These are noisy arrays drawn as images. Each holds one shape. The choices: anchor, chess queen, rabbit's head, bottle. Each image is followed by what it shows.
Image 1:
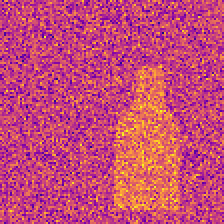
light bottle
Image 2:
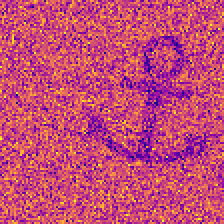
dark anchor
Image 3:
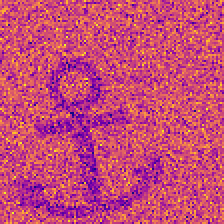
dark anchor
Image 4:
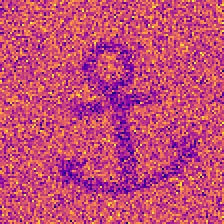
dark anchor
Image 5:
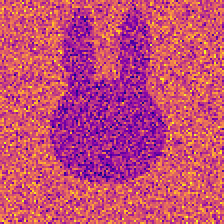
dark rabbit's head
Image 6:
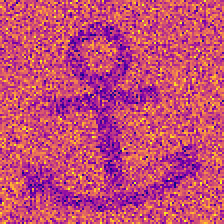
dark anchor
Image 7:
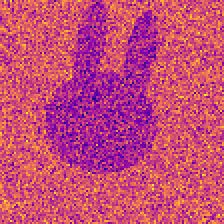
dark rabbit's head
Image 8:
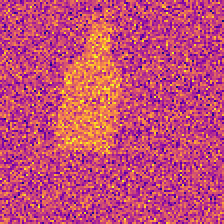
light bottle
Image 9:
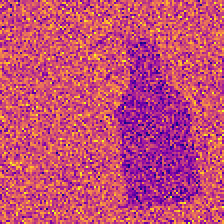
dark bottle
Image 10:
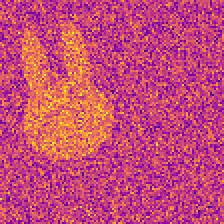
light rabbit's head
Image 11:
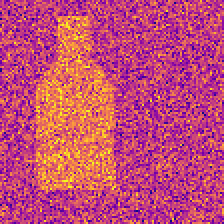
light bottle
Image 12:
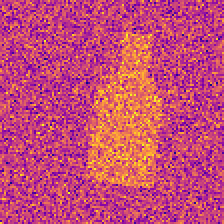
light bottle
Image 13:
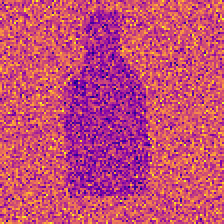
dark bottle
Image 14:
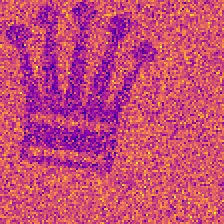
dark chess queen
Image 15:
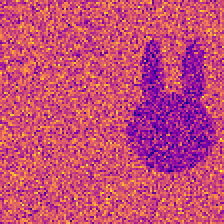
dark rabbit's head
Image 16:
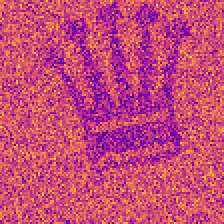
dark chess queen
